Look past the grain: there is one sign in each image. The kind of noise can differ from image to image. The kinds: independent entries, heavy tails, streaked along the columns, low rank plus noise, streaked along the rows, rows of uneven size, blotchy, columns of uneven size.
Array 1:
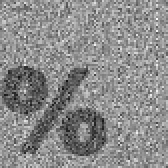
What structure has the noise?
columns of uneven size
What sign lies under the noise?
percent sign
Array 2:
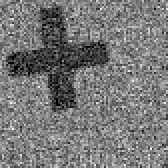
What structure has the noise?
low rank plus noise
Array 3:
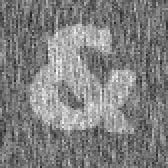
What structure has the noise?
streaked along the columns
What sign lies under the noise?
ampersand
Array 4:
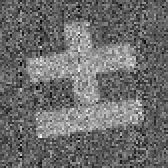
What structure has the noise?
columns of uneven size
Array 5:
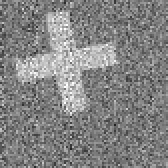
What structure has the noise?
columns of uneven size
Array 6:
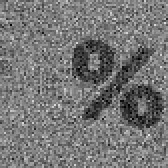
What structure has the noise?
low rank plus noise
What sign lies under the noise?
percent sign
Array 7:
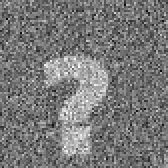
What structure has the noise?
low rank plus noise
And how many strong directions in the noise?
five to eight
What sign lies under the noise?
question mark
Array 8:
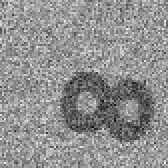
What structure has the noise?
low rank plus noise
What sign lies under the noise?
infinity sign
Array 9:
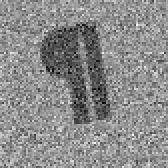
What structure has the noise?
rows of uneven size
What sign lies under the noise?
pilcrow
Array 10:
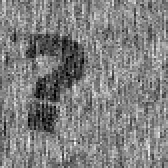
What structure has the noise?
streaked along the columns
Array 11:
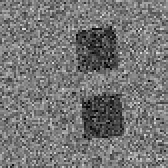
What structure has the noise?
low rank plus noise
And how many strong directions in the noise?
one
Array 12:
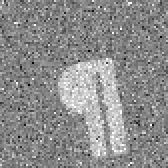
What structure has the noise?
heavy tails
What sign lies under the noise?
pilcrow
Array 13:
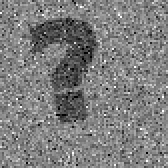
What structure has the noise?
heavy tails
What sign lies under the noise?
question mark
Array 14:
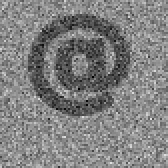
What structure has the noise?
independent entries
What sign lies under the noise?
at sign
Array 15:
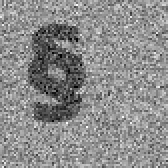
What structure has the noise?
low rank plus noise
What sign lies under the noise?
section sign
